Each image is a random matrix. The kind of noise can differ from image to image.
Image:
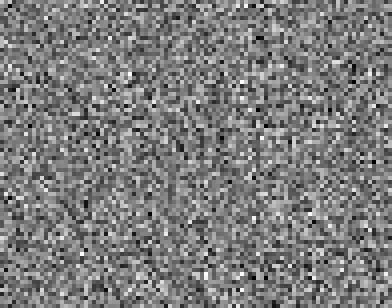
low rank plus noise
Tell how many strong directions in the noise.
three or four
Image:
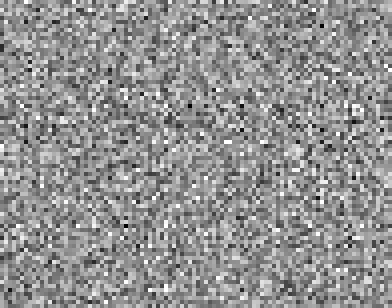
low rank plus noise
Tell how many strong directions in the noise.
one
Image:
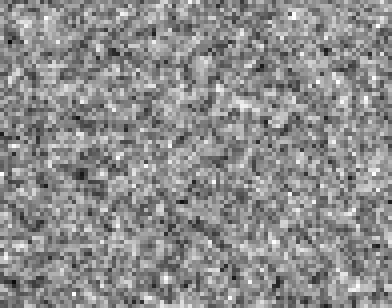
blotchy
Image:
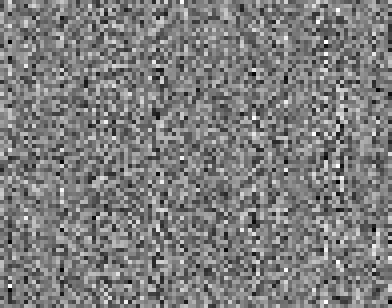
columns of uneven size
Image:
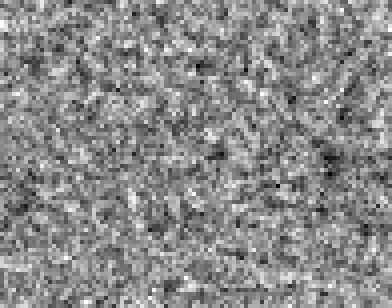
blotchy
